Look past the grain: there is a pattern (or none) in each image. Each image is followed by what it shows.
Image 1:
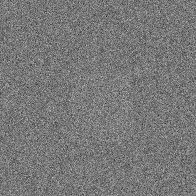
one block
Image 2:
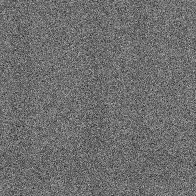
bands of rows crossing bands of columns
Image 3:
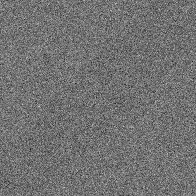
a diagonal band
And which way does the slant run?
bottom left to top right
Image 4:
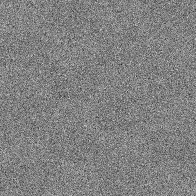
a checkerboard
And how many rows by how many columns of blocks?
6 by 4
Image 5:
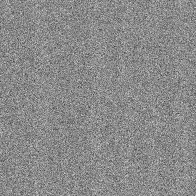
bands of columns
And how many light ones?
5
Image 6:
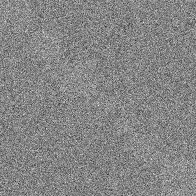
blocks along the diagonal
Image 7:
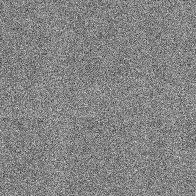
bands of rows crossing bands of columns
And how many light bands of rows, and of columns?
1 and 3
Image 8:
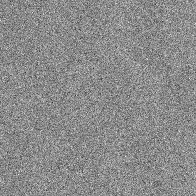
a checkerboard
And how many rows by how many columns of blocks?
3 by 6
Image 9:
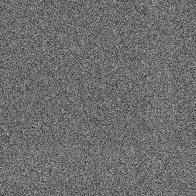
bands of rows crossing bands of columns
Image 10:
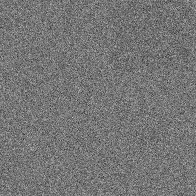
one block
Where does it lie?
top right
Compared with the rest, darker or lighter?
darker
